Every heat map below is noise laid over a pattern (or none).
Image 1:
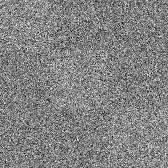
blocks along the diagonal
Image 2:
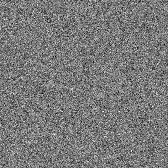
only noise
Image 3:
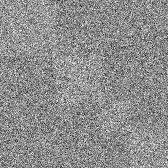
blocks along the diagonal
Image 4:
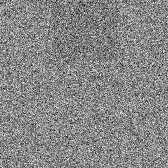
one block
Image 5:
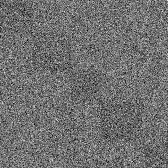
blocks along the diagonal
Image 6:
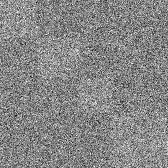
blocks along the diagonal
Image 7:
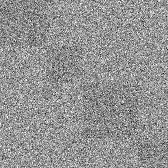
blocks along the diagonal
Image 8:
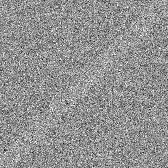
a diagonal band
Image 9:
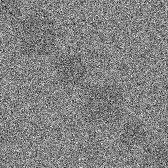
blocks along the diagonal
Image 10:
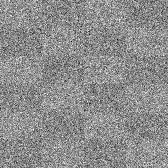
a checkerboard
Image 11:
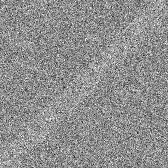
a diagonal band
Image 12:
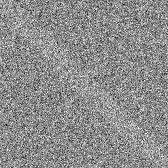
a diagonal band
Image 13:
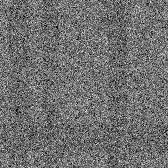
bands of rows crossing bands of columns
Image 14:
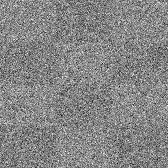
a checkerboard
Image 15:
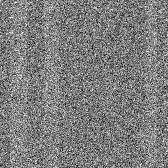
bands of columns
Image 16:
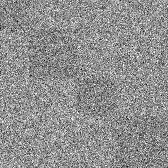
blocks along the diagonal
